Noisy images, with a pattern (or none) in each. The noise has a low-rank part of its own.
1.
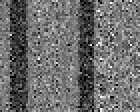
bands of columns
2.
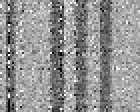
bands of columns
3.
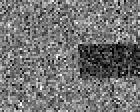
one block
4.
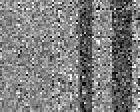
bands of columns
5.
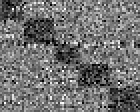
blocks along the diagonal
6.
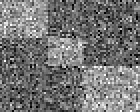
blocks along the diagonal
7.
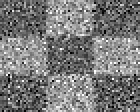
a checkerboard
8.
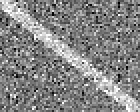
a diagonal band
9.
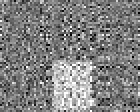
one block
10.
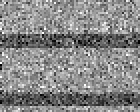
bands of rows
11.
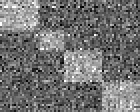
blocks along the diagonal
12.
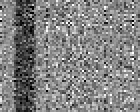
one band of columns
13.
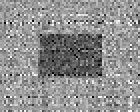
one block
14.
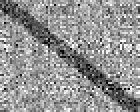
a diagonal band
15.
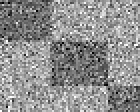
blocks along the diagonal
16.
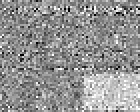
one block
